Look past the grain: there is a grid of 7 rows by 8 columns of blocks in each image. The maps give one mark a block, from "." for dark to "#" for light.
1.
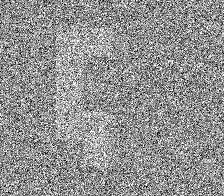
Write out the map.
. . . . . . . .
. . # # . . . .
. . # . . . . .
. . # . . . . .
. . # # . . . .
. . . # . . . .
. . . . . . . .
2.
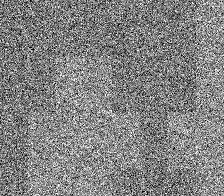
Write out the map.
. . . . . . . #
. . . . . . . #
. . # # . . . #
. . # # . . . #
. # # # # . # #
. # # # # . # #
. # # # . . . #
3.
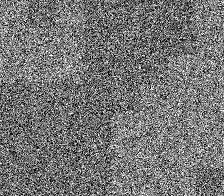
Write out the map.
# . # . . . . #
# # # . . . . #
# # # . . . # #
. . . . . # # #
. . . . # # # #
. . . . # # # #
. . . . # # # .
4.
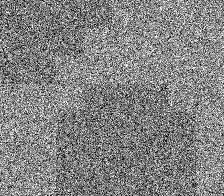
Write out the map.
. . . . # # # #
. . . # # # # #
. . # # # # # #
# # # . . . # #
# # . . . . . #
# # . . . . . #
# # . . . . . #
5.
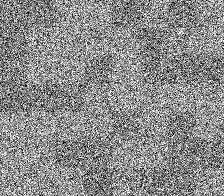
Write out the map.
. . # # . # . #
. # # # # . # #
. # # . # . . .
. . . # # # # #
# # # # . # . #
# # . . # # . .
# # # . # . . #
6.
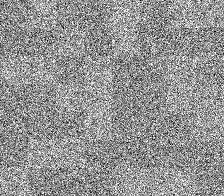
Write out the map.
. # . . # . # #
. . # . # . . .
# # . # . . # .
. . # # . . # #
. . . # . . . #
. # # . . . . .
# . . . # # # .
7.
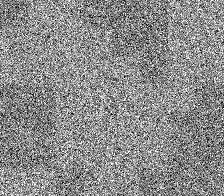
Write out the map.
. # # . . . # #
# # # # . . # #
# # # # # . # #
. . # # # # # .
. . # # # # . .
. . # # # # . .
# # . # # . . .
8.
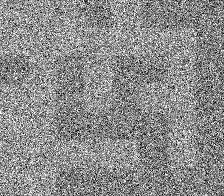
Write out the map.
# # # . # . . .
# # # # # # # .
. # . # . . # .
# # . # . # # .
# # . . . . # .
# # # # # . # .
# # . . . . . .
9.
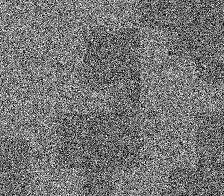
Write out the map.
# # # # # . . .
# # # . . # . .
# # # . . # # .
# # # # . # # #
# # . . . # # .
. # . . . # # .
. # # . # # . .
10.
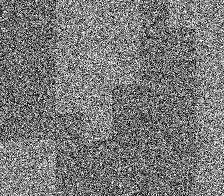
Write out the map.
. . # # # . # #
. . # # # . . #
. . # # # . . #
. . # # . . . #
. . . # . . . #
# # . . . . . #
# # . . . . . #
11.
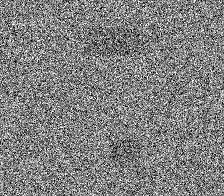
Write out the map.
# # # # # # # #
# # # . . # # #
# # # # # # # #
# # # # # # # #
# # # # # # # #
# # # # . # # #
# # # # # # # #
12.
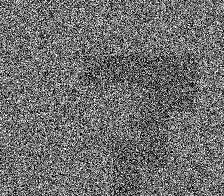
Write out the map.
# # # # # # # #
# # # # # # # #
# # # . . . . #
# # # # # . . #
# # # # # . # #
# # # # . . # #
# # # # . # # #
